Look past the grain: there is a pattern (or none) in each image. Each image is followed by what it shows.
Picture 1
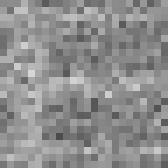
bands of rows crossing bands of columns
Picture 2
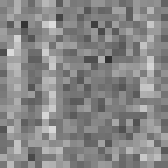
bands of columns
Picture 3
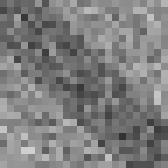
a diagonal band
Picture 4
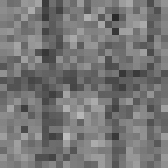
bands of rows crossing bands of columns
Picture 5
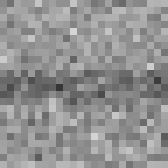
one band of rows
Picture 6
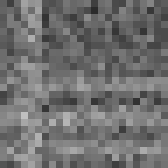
bands of rows crossing bands of columns
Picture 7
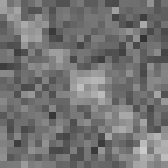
blocks along the diagonal
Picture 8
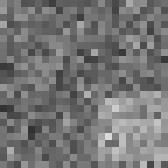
one block
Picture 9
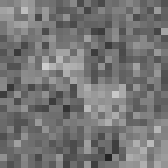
blocks along the diagonal
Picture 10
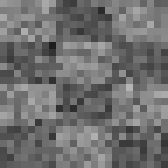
a checkerboard
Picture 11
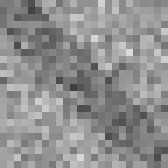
a diagonal band
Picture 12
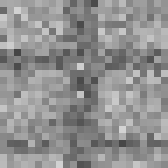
bands of rows crossing bands of columns
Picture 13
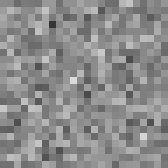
only noise
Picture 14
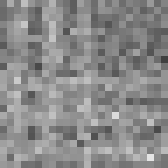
bands of rows crossing bands of columns
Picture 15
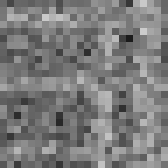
bands of rows crossing bands of columns
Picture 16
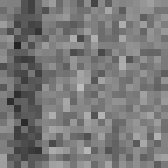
one band of columns
